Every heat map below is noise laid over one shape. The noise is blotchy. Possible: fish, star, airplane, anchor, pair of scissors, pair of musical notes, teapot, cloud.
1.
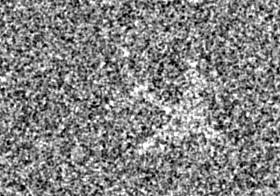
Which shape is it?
airplane
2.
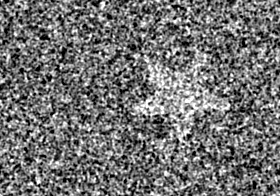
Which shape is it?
star
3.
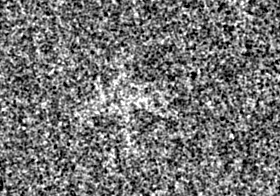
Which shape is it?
airplane
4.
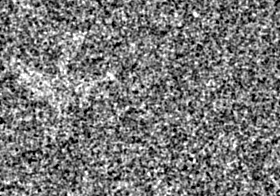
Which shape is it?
airplane
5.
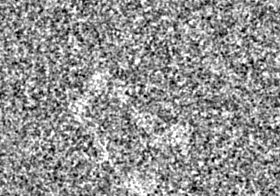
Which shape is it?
pair of musical notes
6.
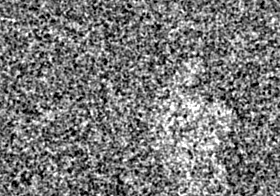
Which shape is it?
teapot
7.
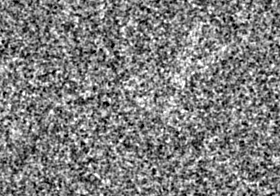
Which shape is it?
pair of scissors
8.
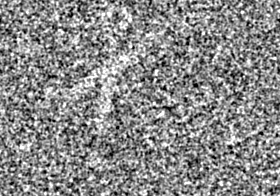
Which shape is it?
pair of scissors
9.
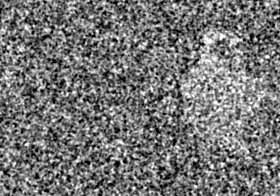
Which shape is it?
teapot
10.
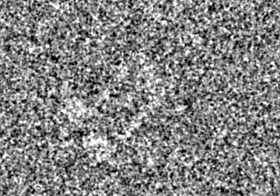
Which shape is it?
pair of musical notes
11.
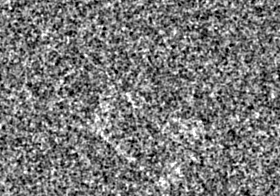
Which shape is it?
pair of musical notes
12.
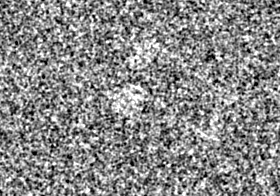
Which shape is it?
pair of musical notes
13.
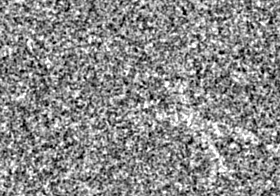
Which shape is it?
pair of scissors
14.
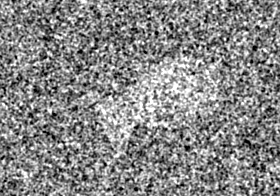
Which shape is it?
fish
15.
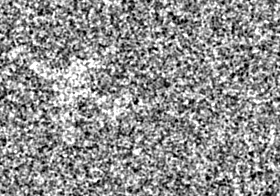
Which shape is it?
airplane
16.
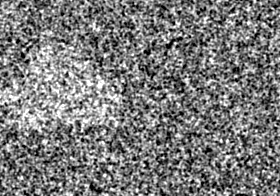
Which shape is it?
cloud
